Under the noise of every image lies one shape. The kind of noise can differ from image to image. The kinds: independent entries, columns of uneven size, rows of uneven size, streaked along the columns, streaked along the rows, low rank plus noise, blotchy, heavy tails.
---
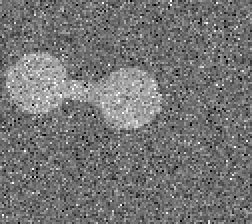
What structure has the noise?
heavy tails
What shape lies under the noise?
dumbbell
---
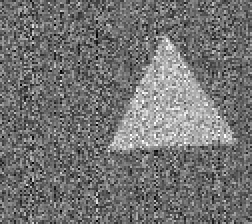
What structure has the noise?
columns of uneven size
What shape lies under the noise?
triangle
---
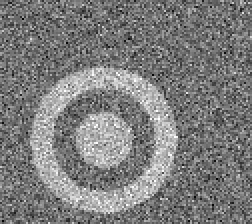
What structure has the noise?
independent entries
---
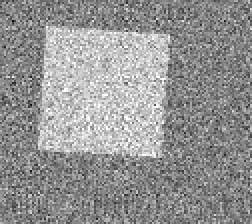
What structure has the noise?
low rank plus noise
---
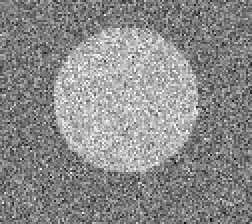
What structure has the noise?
independent entries
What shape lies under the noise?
disc
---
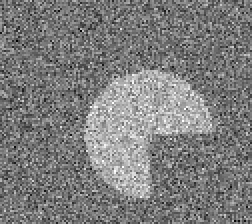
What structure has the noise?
independent entries
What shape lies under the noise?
disc with a wedge cut out
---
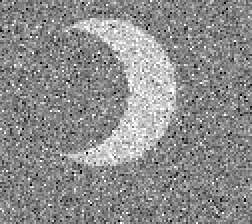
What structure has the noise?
heavy tails
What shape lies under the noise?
crescent
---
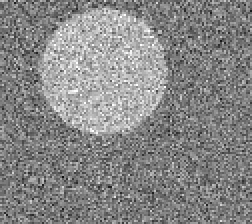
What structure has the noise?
low rank plus noise
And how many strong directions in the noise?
five to eight
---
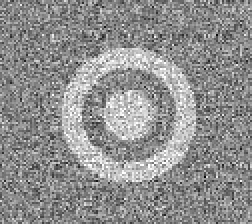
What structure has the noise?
low rank plus noise
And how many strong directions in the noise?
three or four
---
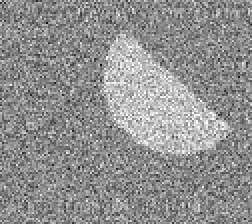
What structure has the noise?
low rank plus noise
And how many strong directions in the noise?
five to eight
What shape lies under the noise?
half disc
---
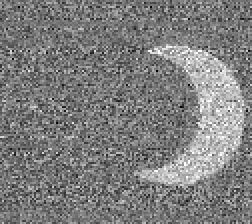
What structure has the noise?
rows of uneven size
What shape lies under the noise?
crescent
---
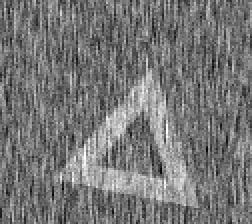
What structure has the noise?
streaked along the columns
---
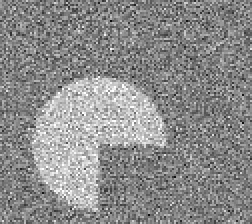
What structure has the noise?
low rank plus noise
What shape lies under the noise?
disc with a wedge cut out
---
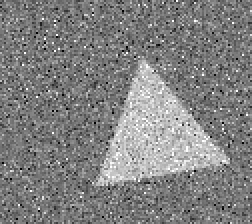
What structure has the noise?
heavy tails
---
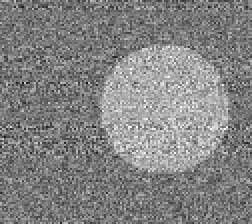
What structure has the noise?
rows of uneven size
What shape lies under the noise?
disc
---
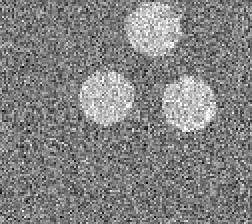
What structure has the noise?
low rank plus noise
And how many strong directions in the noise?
three or four
